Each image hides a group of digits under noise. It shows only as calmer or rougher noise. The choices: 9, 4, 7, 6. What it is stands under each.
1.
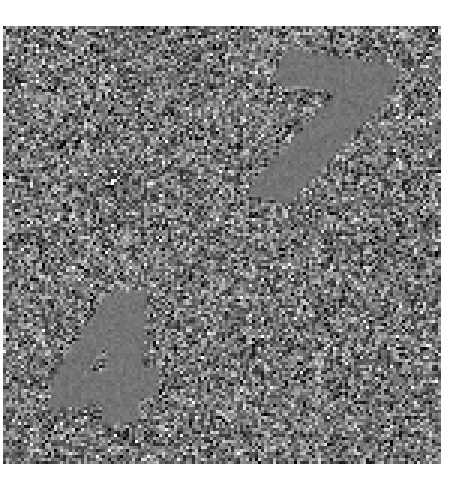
top right: 7; bottom left: 4
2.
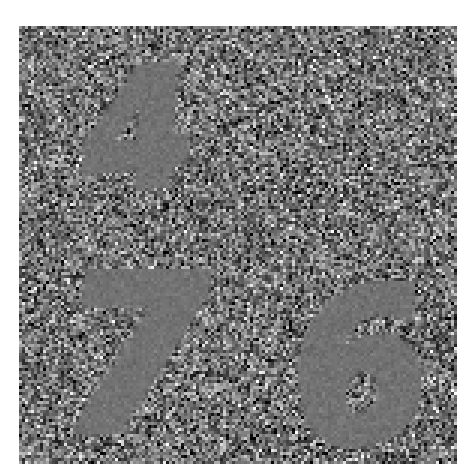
top left: 4; bottom left: 7; bottom right: 6
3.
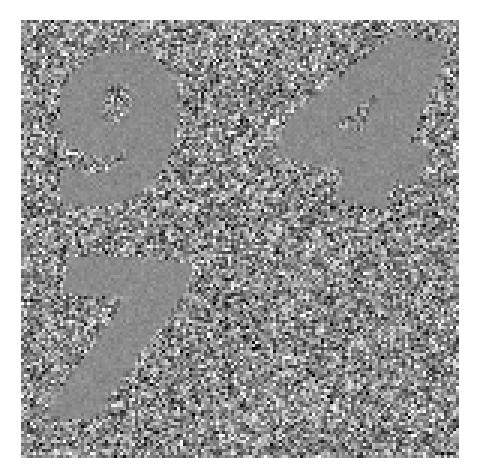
top left: 9; top right: 4; bottom left: 7
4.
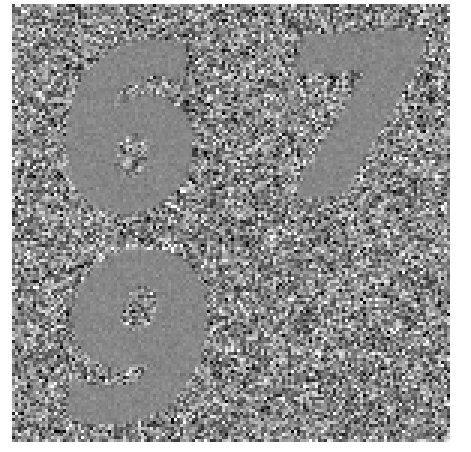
top left: 6; top right: 7; bottom left: 9
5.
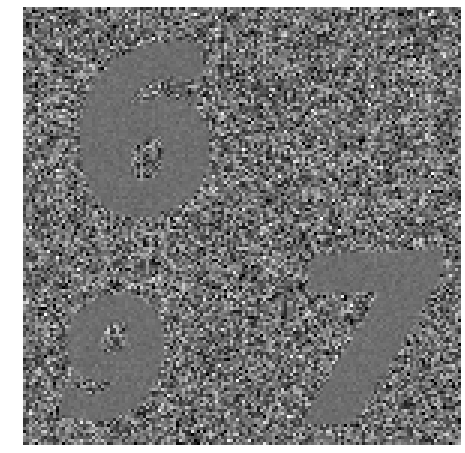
top left: 6; bottom left: 9; bottom right: 7
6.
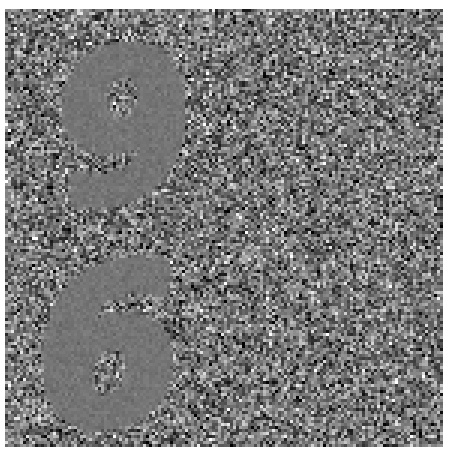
top left: 9; bottom left: 6
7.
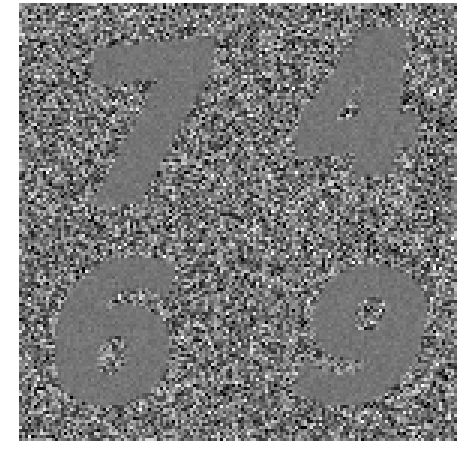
top left: 7; top right: 4; bottom left: 6; bottom right: 9
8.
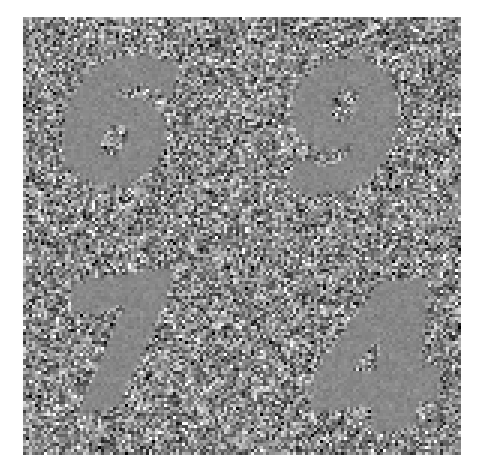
top left: 6; top right: 9; bottom left: 7; bottom right: 4
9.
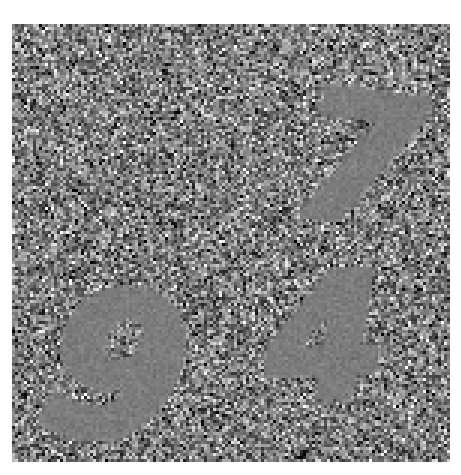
top right: 7; bottom left: 9; bottom right: 4
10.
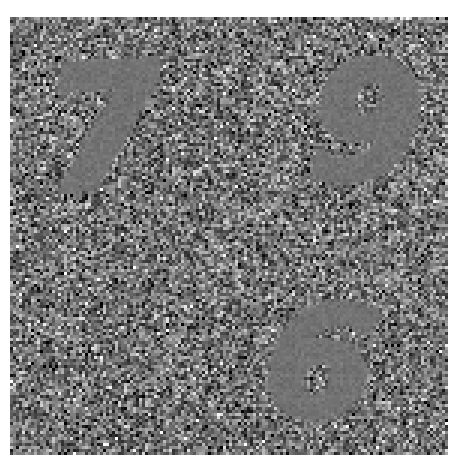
top left: 7; top right: 9; bottom right: 6
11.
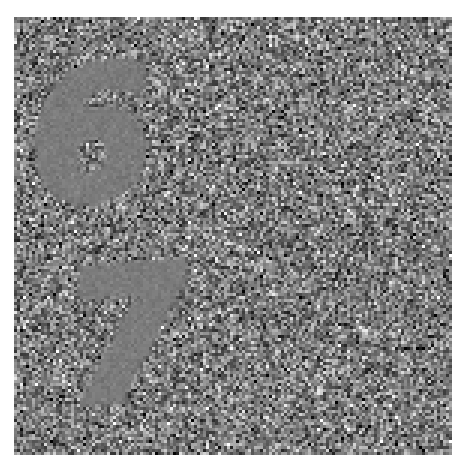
top left: 6; bottom left: 7
